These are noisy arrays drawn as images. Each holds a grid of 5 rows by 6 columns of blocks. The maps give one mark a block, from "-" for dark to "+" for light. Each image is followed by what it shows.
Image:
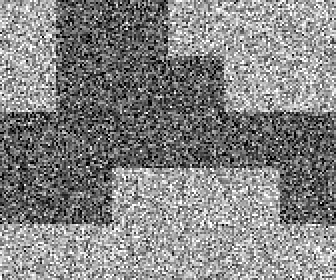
+ - - + + +
+ - - - + +
- - - - - -
- - + + + -
+ + + + + +
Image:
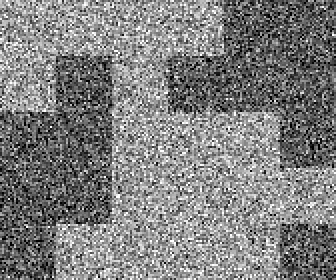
+ + + + - -
+ - + - - -
- - + + + -
- - + + + +
- + + + + -
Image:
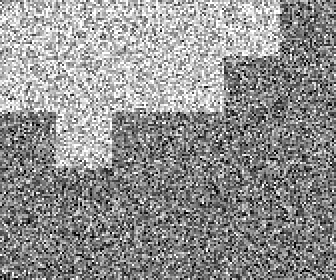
+ + + + + -
+ + + + - -
- + - - - -
- - - - - -
- - - - - -
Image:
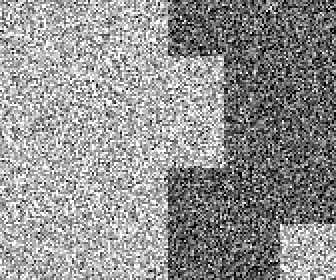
+ + + - - -
+ + + + - -
+ + + + - -
+ + + - - -
+ + + - - +
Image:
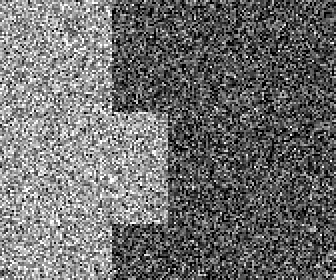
+ + - - - -
+ + - - - -
+ + + - - -
+ + + - - -
+ + - - - -
